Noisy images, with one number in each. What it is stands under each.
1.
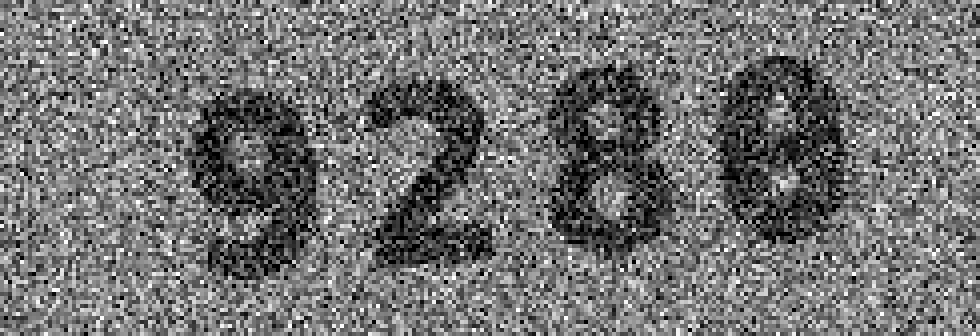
9280
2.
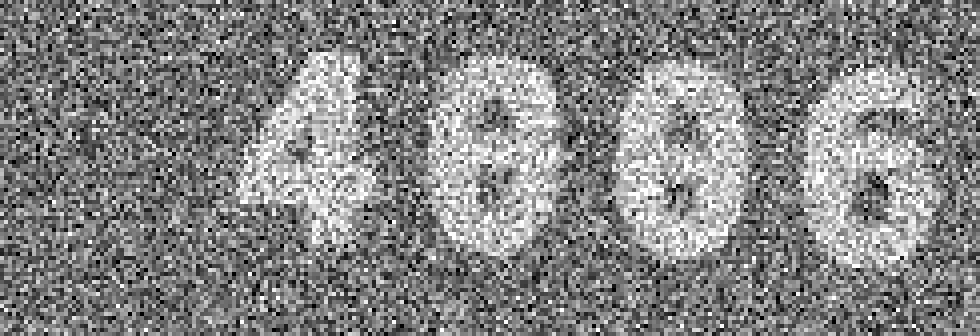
4006
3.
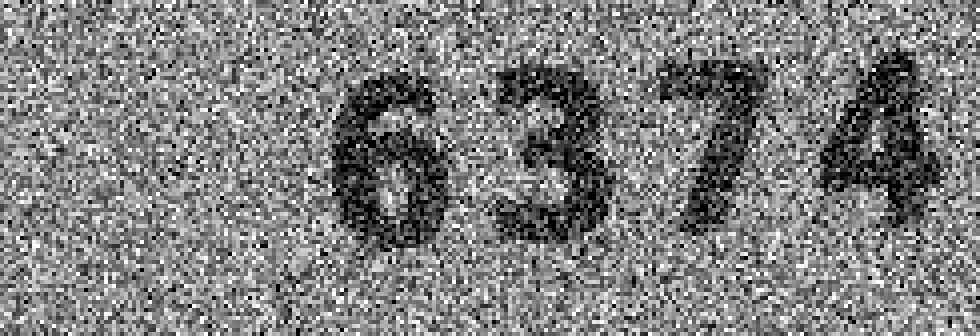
6374
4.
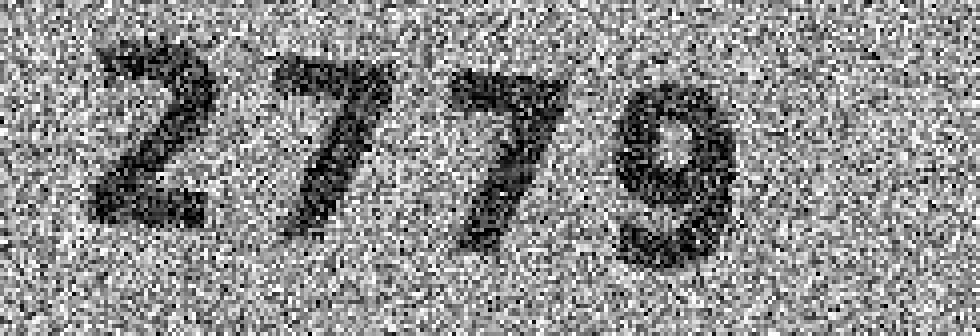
2779
